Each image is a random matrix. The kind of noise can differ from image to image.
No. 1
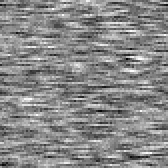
streaked along the rows
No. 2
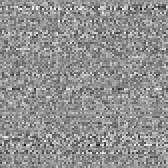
rows of uneven size
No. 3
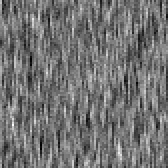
streaked along the columns
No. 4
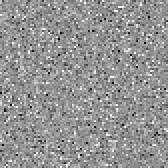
heavy tails
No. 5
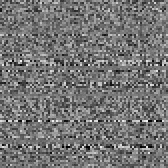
rows of uneven size
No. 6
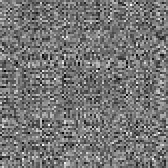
low rank plus noise
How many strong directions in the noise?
two
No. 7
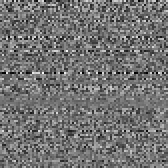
rows of uneven size
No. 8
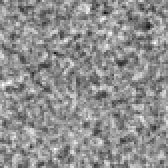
blotchy
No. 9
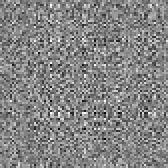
low rank plus noise
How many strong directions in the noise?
two
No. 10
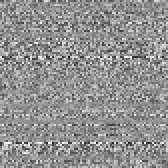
rows of uneven size
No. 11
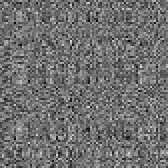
low rank plus noise
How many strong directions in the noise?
two
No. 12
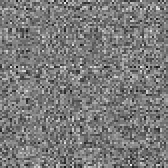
low rank plus noise
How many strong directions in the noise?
five to eight
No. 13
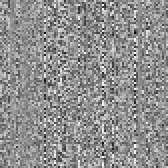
columns of uneven size
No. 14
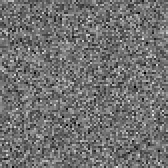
independent entries
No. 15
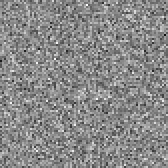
independent entries
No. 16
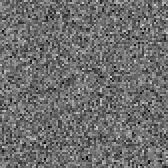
independent entries
